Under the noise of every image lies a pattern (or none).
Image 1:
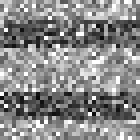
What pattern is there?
horizontal stripes
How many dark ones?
2
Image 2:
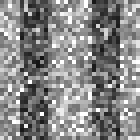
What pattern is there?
vertical stripes
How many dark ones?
2
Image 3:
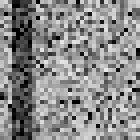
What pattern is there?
one vertical stripe
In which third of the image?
left
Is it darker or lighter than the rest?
darker
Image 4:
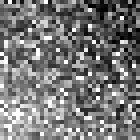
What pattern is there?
a smooth slope
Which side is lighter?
bottom left
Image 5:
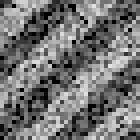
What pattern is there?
diagonal stripes
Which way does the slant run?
bottom left to top right
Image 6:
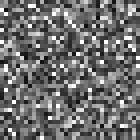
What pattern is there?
only noise
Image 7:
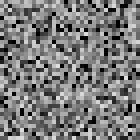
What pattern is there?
only noise
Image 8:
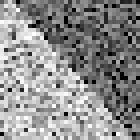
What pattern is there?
a sharp edge
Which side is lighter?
bottom left
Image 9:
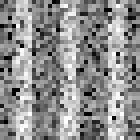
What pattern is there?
vertical stripes
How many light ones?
3
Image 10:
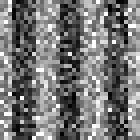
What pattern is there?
vertical stripes
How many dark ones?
3
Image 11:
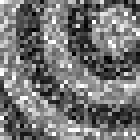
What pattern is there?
rings round one point
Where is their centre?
top right
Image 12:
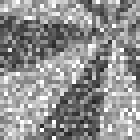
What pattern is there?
spokes from one point
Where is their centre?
top right
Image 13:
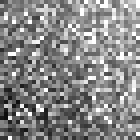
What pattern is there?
a smooth slope
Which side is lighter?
top right
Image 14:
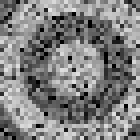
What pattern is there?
rings round one point
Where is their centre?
centre
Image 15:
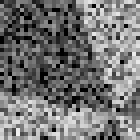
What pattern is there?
spokes from one point
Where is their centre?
bottom right
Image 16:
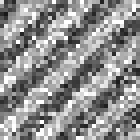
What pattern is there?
diagonal stripes
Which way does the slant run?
bottom left to top right
